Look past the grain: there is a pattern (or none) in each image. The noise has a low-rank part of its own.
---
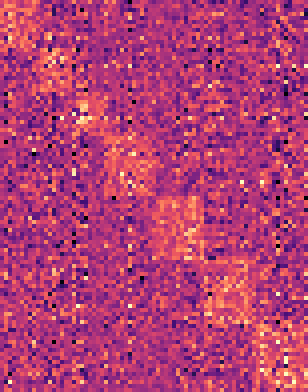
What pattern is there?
blocks along the diagonal
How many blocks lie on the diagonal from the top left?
7
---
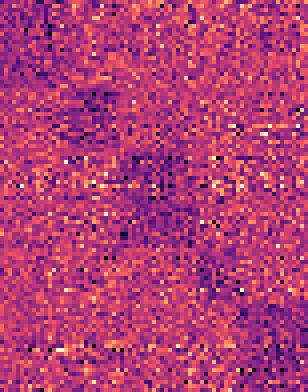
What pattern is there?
blocks along the diagonal
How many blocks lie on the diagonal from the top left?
5
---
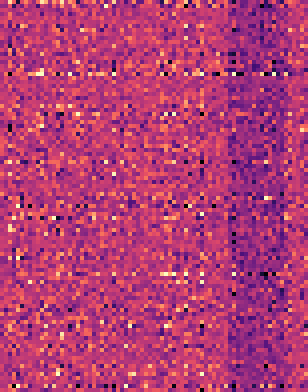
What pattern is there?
one band of columns
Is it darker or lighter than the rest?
darker
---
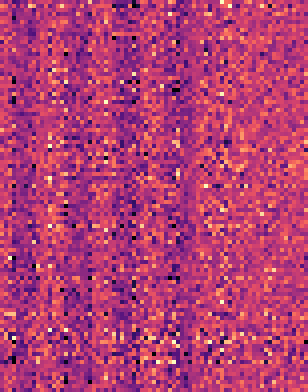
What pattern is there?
bands of columns
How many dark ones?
4
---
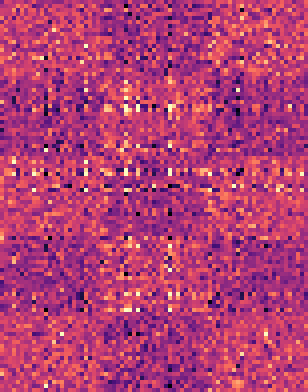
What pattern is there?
a checkerboard
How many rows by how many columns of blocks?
5 by 3
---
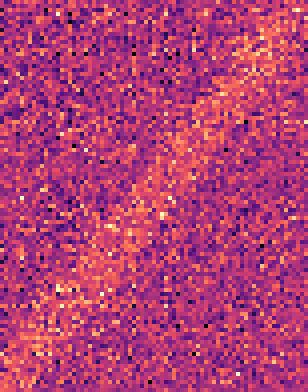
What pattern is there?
a diagonal band
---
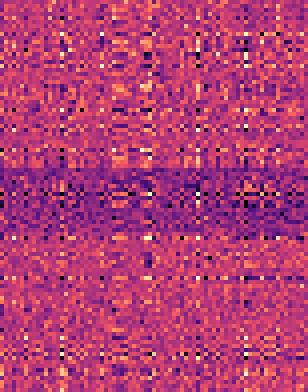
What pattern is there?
one band of rows
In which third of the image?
middle
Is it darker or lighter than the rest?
darker
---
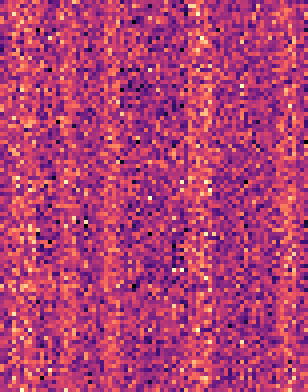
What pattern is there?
bands of columns
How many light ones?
5
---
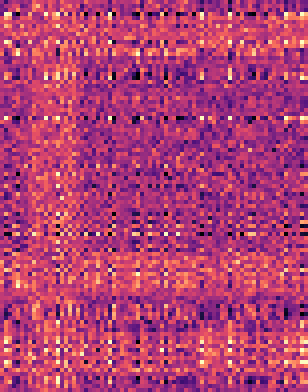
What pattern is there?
bands of rows crossing bands of columns
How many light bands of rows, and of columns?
3 and 1
